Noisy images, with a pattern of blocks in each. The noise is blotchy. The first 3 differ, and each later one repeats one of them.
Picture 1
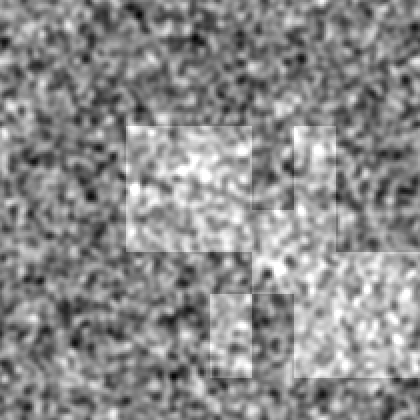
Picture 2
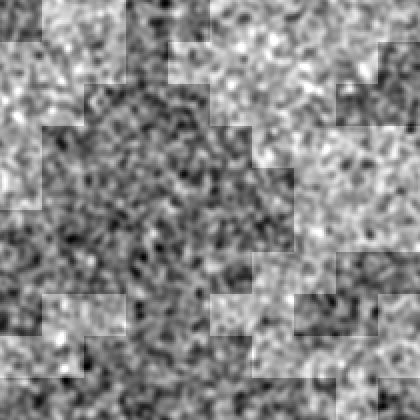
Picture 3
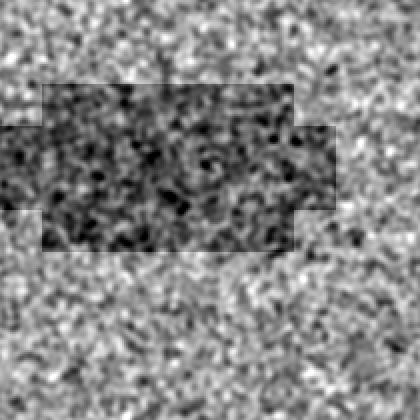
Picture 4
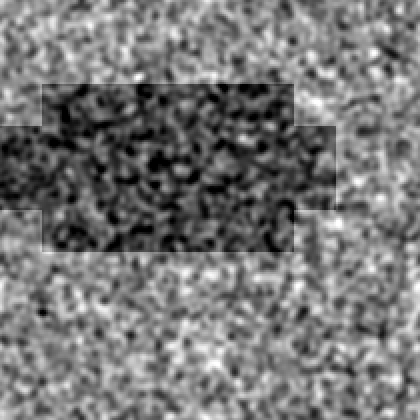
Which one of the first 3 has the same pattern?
3
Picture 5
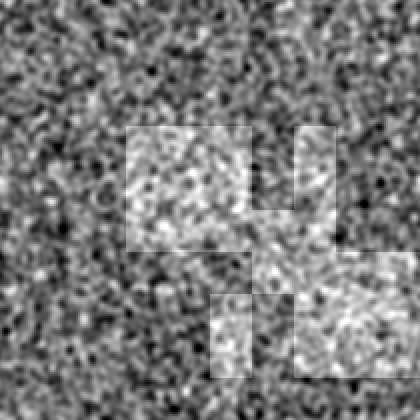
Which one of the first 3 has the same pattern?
1
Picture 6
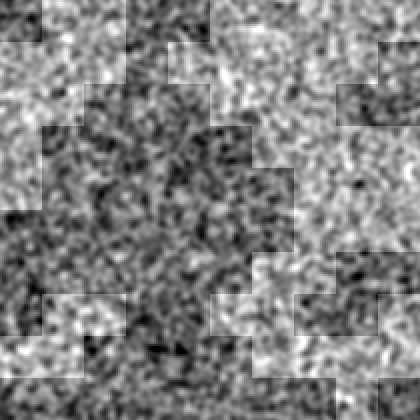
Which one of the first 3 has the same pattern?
2
